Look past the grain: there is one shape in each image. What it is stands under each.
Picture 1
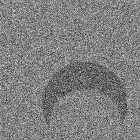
crescent
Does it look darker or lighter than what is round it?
darker
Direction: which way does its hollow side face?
down
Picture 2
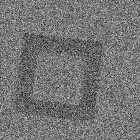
square frame
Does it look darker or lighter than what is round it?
darker
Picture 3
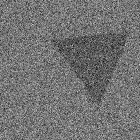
triangle
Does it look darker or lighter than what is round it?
darker
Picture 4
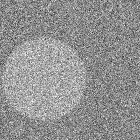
disc
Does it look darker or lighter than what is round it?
lighter
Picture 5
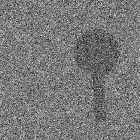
lollipop
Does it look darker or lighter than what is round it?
darker
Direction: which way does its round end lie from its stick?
up
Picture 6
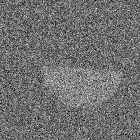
half disc
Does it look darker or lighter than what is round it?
lighter
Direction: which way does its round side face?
down
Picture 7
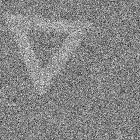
triangle frame
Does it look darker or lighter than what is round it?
lighter
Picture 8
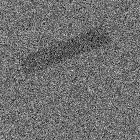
bar
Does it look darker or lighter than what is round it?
darker
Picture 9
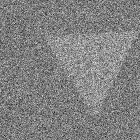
triangle
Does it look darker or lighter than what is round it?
lighter
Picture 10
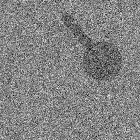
lollipop
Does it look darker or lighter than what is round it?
darker
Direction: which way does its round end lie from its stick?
down and right
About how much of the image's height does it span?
half
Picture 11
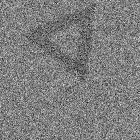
triangle frame
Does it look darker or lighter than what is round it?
darker
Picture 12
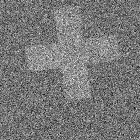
cross
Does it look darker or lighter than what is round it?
lighter
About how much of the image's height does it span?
two thirds
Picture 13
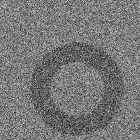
ring
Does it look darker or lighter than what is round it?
darker
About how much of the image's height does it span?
two thirds
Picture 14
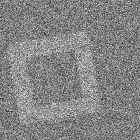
square frame
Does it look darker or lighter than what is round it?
lighter
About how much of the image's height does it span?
two thirds
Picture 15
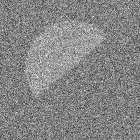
half disc
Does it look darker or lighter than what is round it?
lighter
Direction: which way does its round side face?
up and left
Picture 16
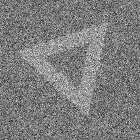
triangle frame
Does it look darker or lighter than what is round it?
lighter
